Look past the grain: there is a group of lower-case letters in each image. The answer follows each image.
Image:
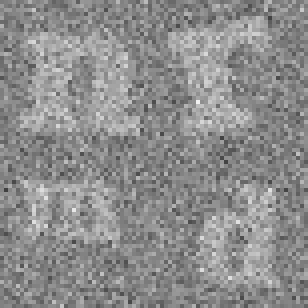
top left: n; top right: r; bottom left: m; bottom right: d
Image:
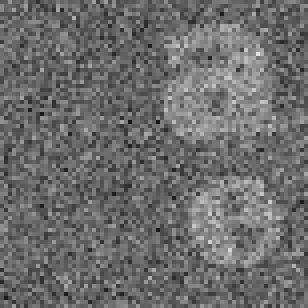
top right: a; bottom right: e
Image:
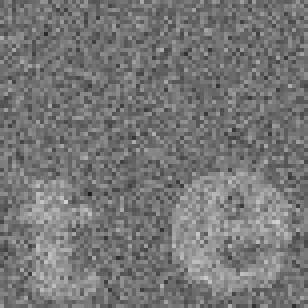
bottom left: t; bottom right: e
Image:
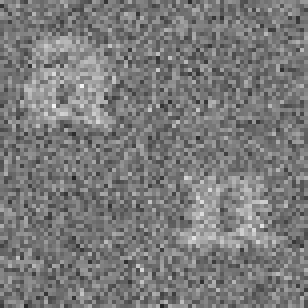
top left: a; bottom right: n
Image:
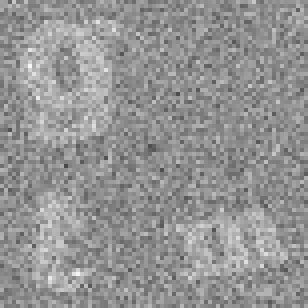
top left: g; bottom left: t; bottom right: m
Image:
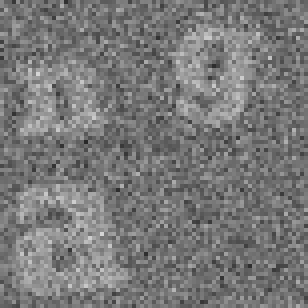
top left: n; top right: g; bottom left: a
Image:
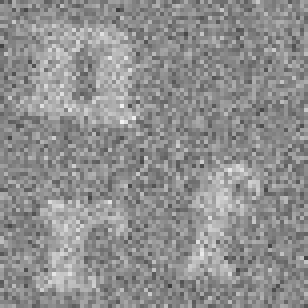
top left: n; bottom left: r; bottom right: f
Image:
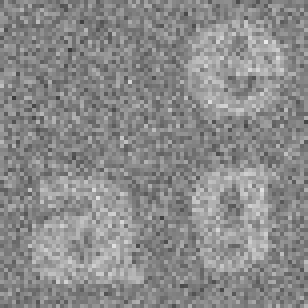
top right: e; bottom left: a; bottom right: g
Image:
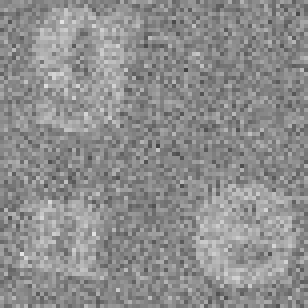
top left: g; bottom left: n; bottom right: e
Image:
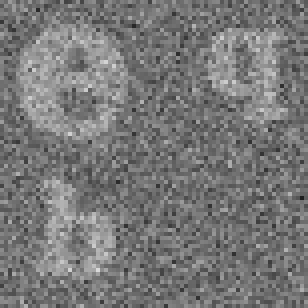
top left: e; top right: q; bottom left: b
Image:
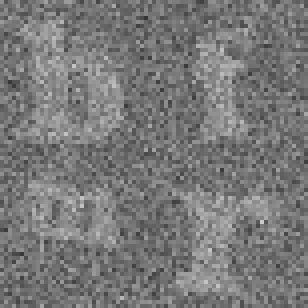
top left: b; top right: f; bottom left: m; bottom right: r
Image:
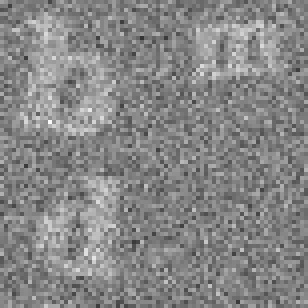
top left: b; top right: m; bottom left: d
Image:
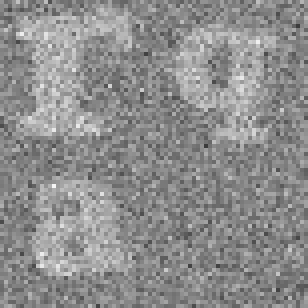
top left: r; top right: q; bottom left: a
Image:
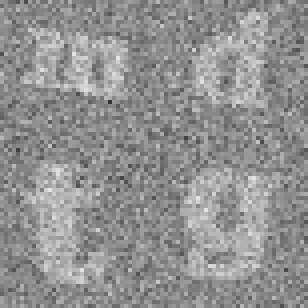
top left: m; top right: d; bottom left: t; bottom right: g
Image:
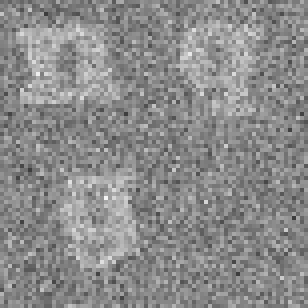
top left: n; top right: q; bottom left: g
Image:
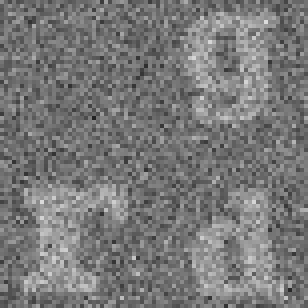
top right: g; bottom left: r; bottom right: d
